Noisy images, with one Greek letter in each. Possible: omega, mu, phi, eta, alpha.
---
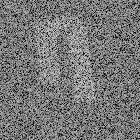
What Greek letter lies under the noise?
eta
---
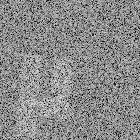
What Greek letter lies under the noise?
mu
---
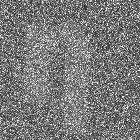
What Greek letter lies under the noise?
eta
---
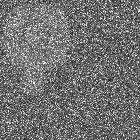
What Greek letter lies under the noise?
phi
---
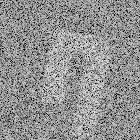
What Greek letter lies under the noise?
eta
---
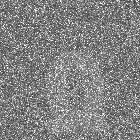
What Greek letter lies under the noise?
omega
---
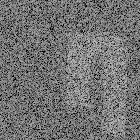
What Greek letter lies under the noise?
eta
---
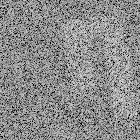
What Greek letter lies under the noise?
eta
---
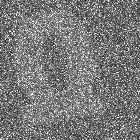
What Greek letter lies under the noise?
omega
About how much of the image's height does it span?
nearly all
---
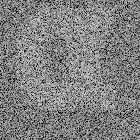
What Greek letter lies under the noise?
alpha
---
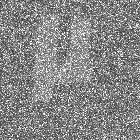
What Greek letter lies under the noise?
mu
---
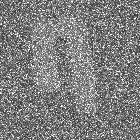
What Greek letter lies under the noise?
eta
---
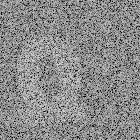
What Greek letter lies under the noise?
omega
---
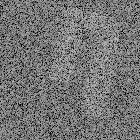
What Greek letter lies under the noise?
eta
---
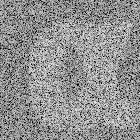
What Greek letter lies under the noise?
alpha
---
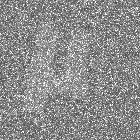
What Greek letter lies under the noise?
mu
